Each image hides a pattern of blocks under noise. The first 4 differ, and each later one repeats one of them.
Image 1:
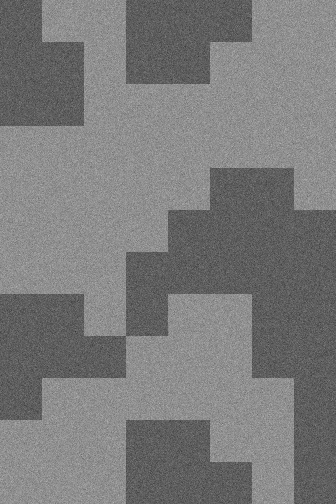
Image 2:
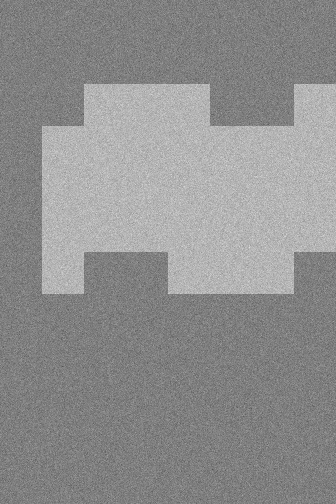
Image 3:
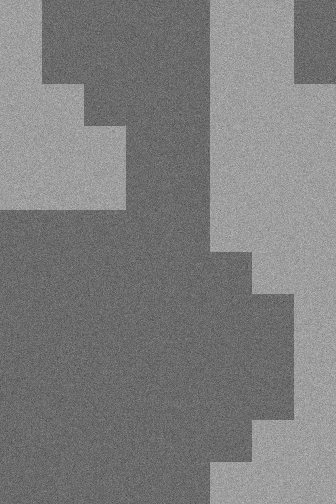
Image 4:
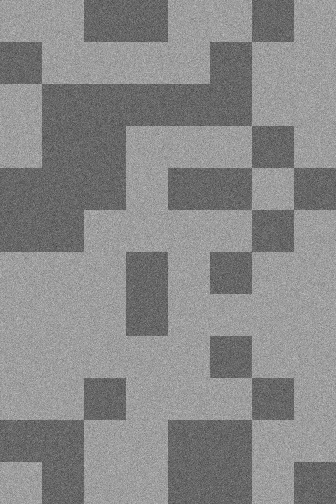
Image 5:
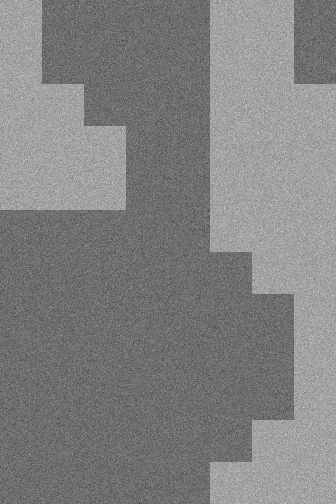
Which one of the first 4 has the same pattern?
3
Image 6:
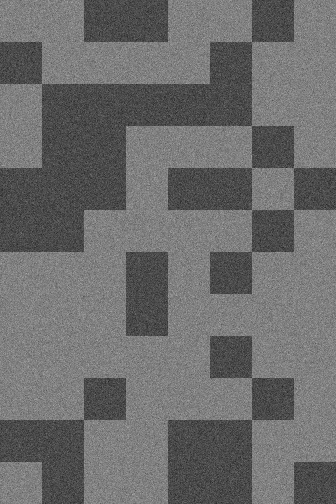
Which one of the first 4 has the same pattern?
4
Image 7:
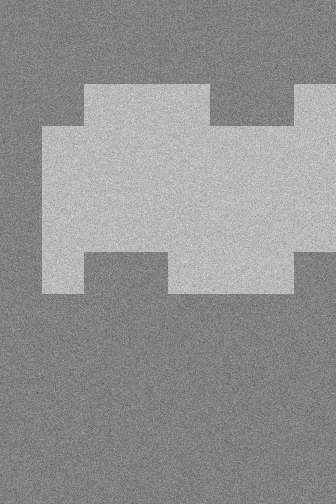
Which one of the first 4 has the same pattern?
2
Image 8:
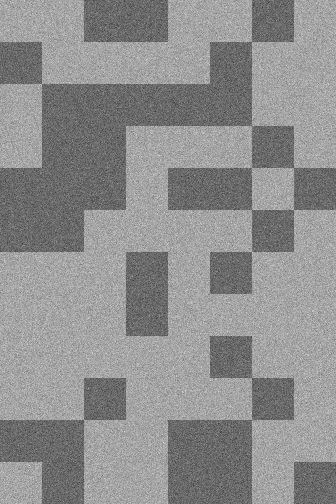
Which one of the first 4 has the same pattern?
4
